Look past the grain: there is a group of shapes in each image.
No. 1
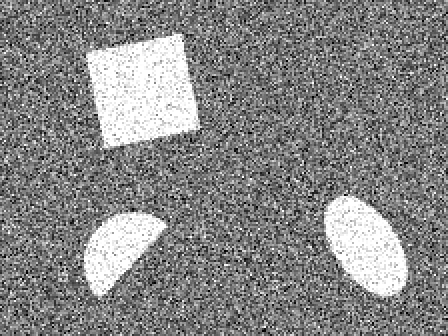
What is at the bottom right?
ellipse
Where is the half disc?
bottom left
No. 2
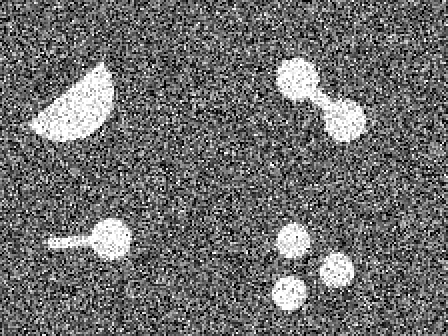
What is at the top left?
half disc
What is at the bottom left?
lollipop
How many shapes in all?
4
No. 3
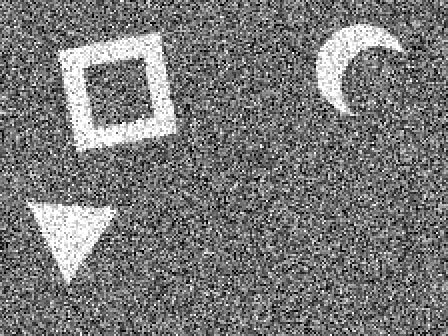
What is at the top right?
crescent
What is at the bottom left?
triangle
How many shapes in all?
3
